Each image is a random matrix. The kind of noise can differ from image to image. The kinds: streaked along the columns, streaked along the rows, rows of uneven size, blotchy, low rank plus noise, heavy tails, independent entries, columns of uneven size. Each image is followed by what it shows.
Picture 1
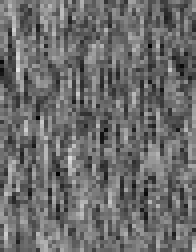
streaked along the columns
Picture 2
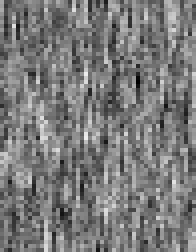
streaked along the columns
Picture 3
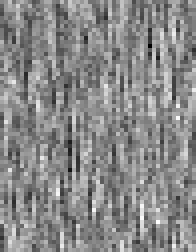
streaked along the columns
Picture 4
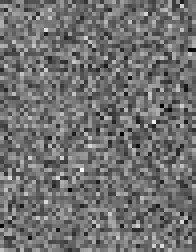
independent entries
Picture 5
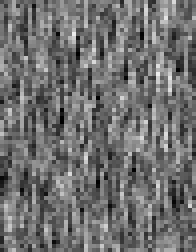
streaked along the columns
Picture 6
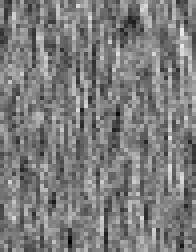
streaked along the columns
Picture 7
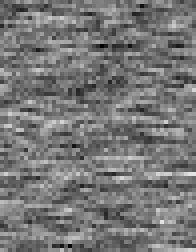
streaked along the rows
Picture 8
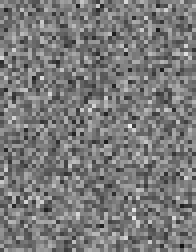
independent entries
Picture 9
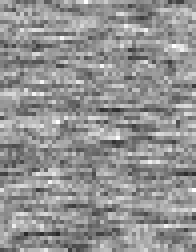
streaked along the rows
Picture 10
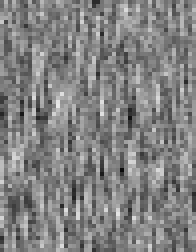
streaked along the columns
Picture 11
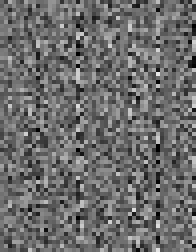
columns of uneven size
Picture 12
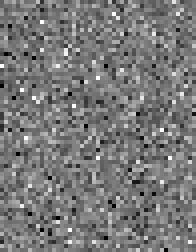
heavy tails
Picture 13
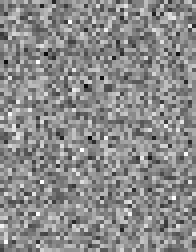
independent entries
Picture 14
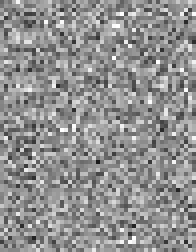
low rank plus noise
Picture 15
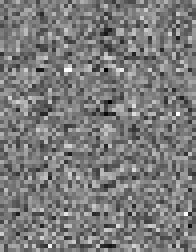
low rank plus noise
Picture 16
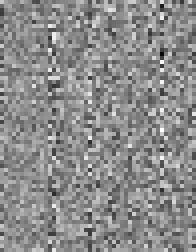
columns of uneven size
